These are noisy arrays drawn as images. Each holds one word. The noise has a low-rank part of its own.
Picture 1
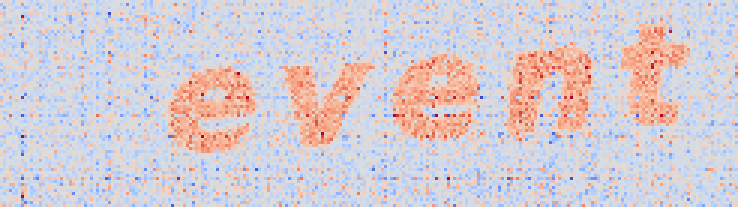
event
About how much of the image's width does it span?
two thirds
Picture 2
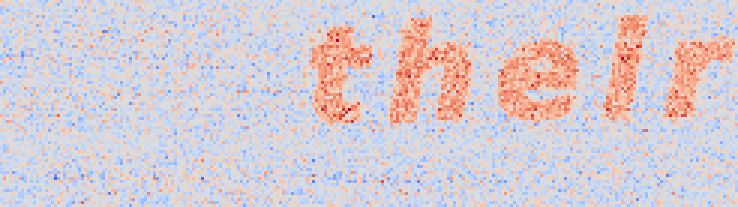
their
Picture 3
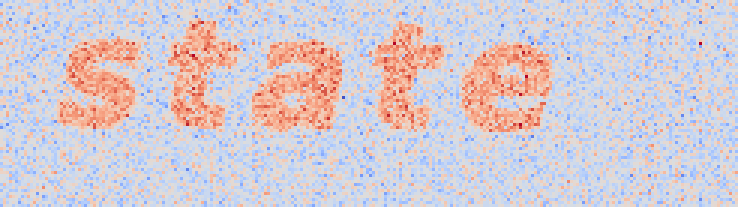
state
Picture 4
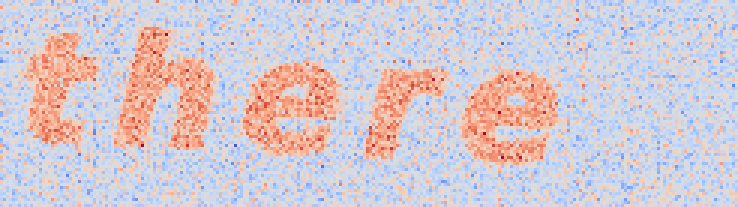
there
